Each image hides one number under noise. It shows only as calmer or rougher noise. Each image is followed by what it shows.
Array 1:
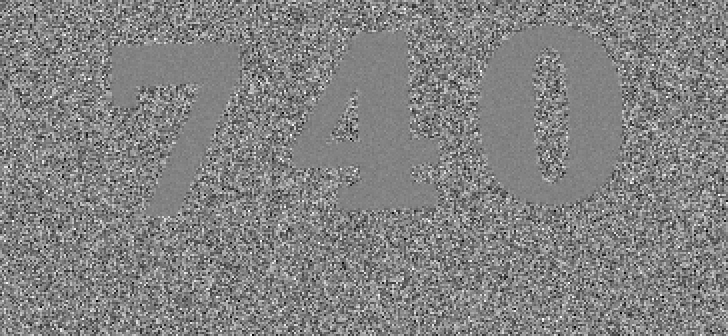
740
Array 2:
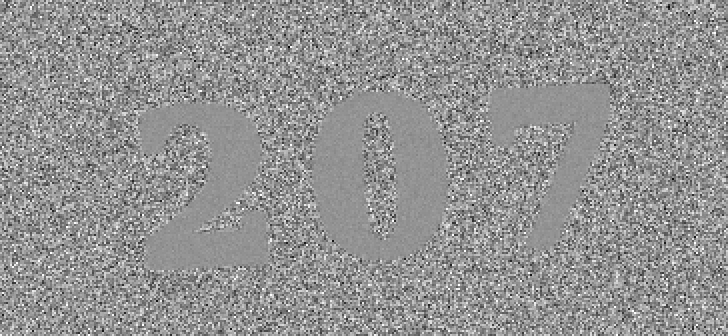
207
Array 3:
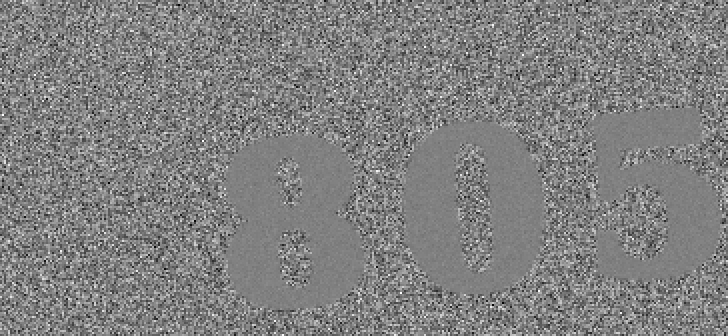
805
